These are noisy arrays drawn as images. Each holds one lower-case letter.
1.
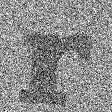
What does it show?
dark r
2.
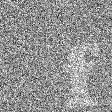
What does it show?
light f
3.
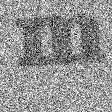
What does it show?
dark m
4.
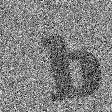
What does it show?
dark b
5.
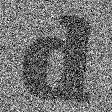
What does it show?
dark d
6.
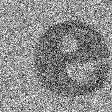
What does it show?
dark e
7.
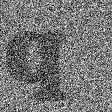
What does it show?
dark q
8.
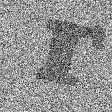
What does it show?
dark r
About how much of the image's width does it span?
two thirds
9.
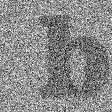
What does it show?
dark b
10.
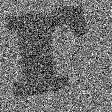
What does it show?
dark r
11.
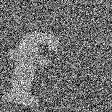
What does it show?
light f
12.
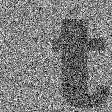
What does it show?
dark t
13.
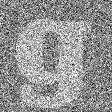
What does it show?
light g
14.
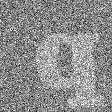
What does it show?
light q
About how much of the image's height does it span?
two thirds
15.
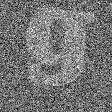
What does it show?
light g
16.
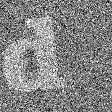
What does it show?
light d
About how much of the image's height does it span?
two thirds
